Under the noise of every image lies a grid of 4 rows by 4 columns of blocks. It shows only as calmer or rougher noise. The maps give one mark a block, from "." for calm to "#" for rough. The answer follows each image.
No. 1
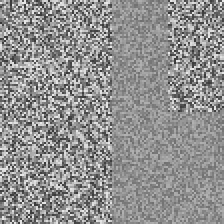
# # . #
# # . #
# # . .
# # . .
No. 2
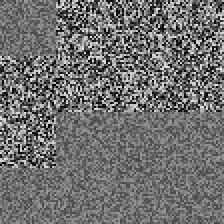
. # # #
# # # #
# . . .
. . . .
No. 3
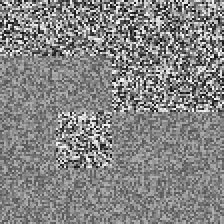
# # # #
. . # #
. # . .
. . . .
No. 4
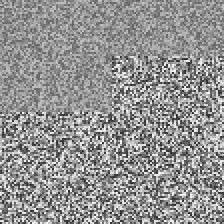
. . . .
. . # #
# # # #
# # # #
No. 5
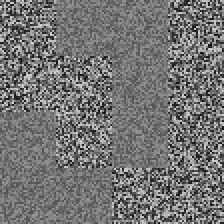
# . . #
# # . #
. # . #
. . # #
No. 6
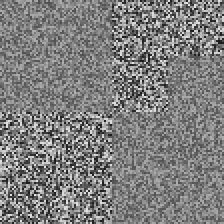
. . # #
. . # .
# # . .
# # . .
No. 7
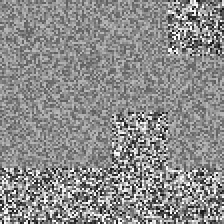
. . . #
. . . .
. . # .
# # # #
